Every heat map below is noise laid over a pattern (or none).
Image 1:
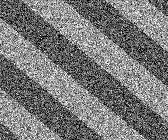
diagonal stripes
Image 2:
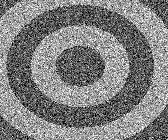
rings round one point
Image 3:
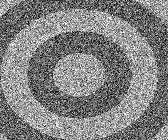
rings round one point
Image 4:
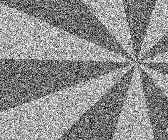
spokes from one point
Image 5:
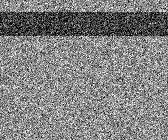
one horizontal stripe
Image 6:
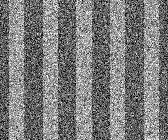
vertical stripes
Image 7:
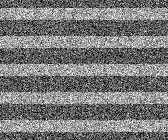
horizontal stripes
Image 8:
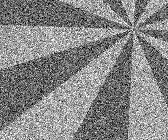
spokes from one point
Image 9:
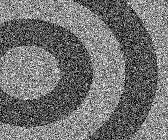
rings round one point
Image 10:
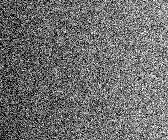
a smooth slope
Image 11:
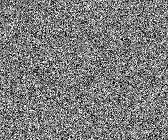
only noise
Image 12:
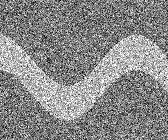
a wavy band
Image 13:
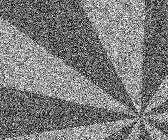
spokes from one point
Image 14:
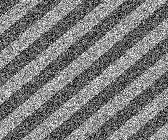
diagonal stripes
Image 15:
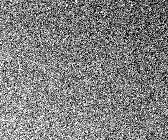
a smooth slope
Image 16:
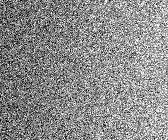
a smooth slope
